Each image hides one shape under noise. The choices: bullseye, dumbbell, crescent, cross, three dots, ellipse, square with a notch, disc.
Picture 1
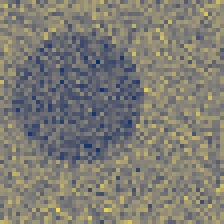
dark disc
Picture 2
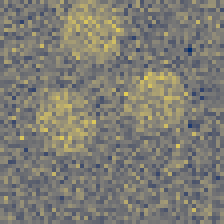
light three dots
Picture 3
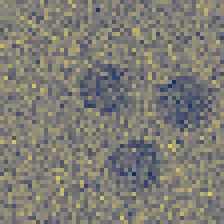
dark three dots
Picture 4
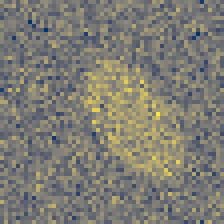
light ellipse
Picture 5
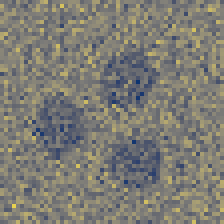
dark three dots
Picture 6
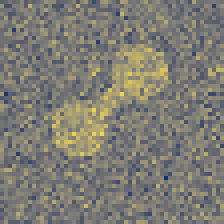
light dumbbell
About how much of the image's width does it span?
half
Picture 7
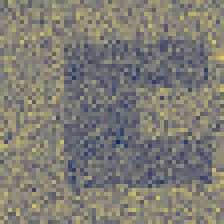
dark square with a notch
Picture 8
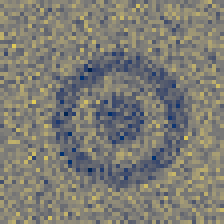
dark bullseye
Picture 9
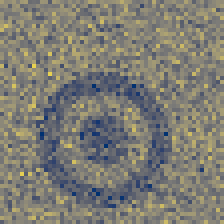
dark bullseye
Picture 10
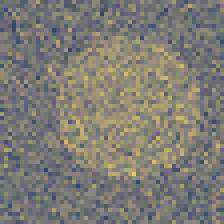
light disc
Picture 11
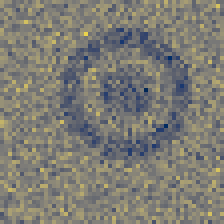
dark bullseye
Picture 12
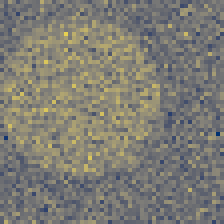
light disc
